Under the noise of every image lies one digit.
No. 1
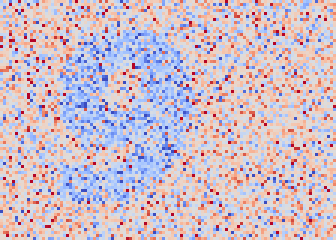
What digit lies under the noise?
9
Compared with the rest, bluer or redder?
bluer
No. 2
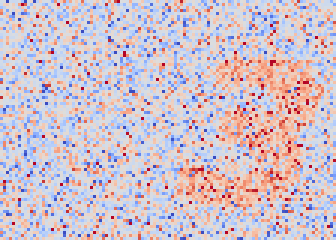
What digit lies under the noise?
3
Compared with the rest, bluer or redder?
redder
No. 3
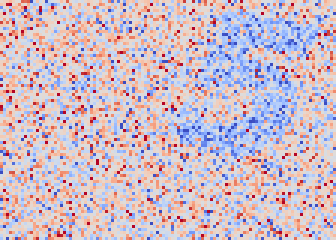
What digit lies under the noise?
5
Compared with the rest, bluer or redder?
bluer
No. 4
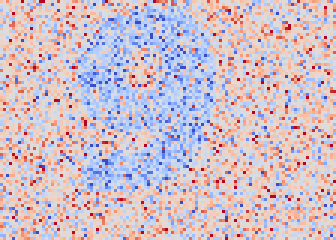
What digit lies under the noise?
9
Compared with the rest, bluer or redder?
bluer
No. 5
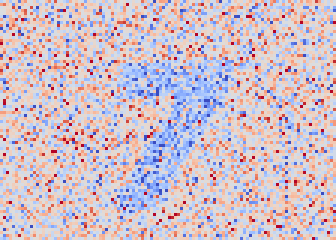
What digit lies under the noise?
7
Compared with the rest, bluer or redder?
bluer
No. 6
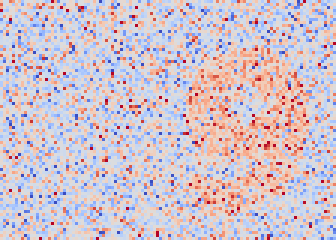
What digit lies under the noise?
9
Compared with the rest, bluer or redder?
redder
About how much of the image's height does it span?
two thirds
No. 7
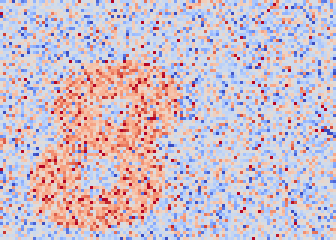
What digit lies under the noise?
8
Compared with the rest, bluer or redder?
redder
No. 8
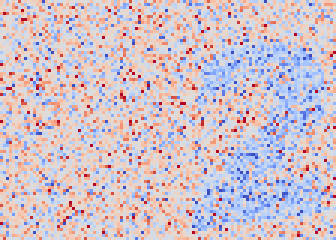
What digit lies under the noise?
2
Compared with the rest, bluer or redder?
bluer
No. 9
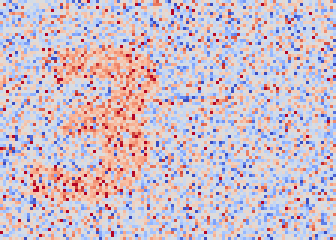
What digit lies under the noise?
3
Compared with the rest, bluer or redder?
redder
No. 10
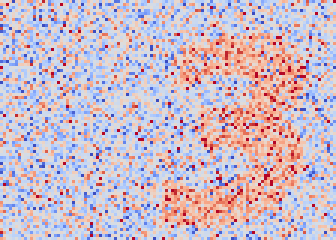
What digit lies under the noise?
3
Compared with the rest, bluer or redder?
redder
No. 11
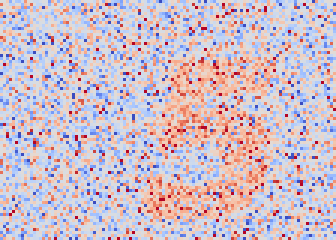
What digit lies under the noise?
5
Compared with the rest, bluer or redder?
redder
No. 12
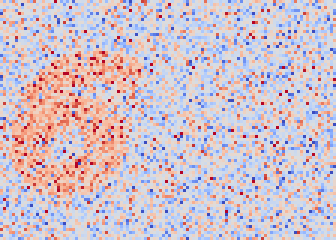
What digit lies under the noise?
6
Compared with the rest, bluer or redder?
redder
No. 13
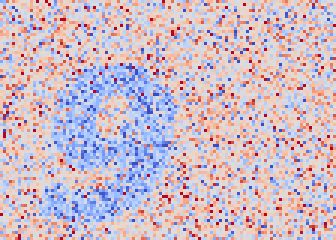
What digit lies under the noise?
9
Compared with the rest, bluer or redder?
bluer
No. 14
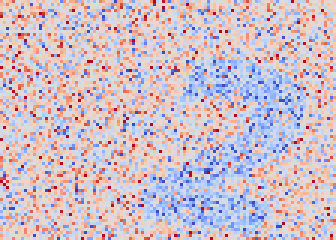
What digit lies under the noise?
2
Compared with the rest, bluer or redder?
bluer
